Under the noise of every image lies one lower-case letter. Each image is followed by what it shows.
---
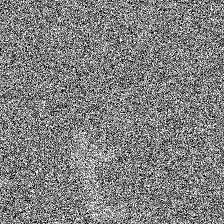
t
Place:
bottom middle
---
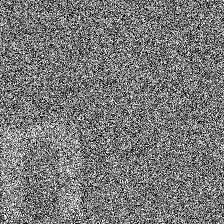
n
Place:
bottom left
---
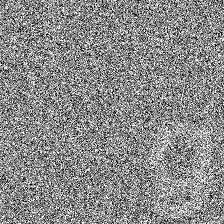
g
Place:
bottom right
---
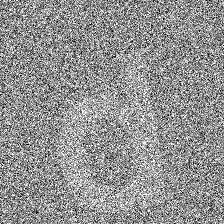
d
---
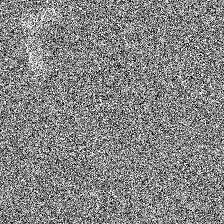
r
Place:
top left
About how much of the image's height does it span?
a third
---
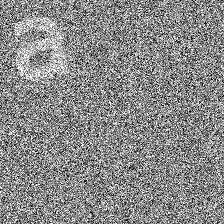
a
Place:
top left
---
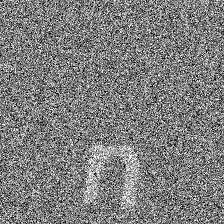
n
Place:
bottom middle
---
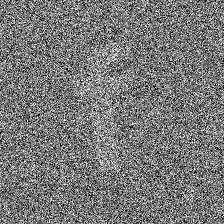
f
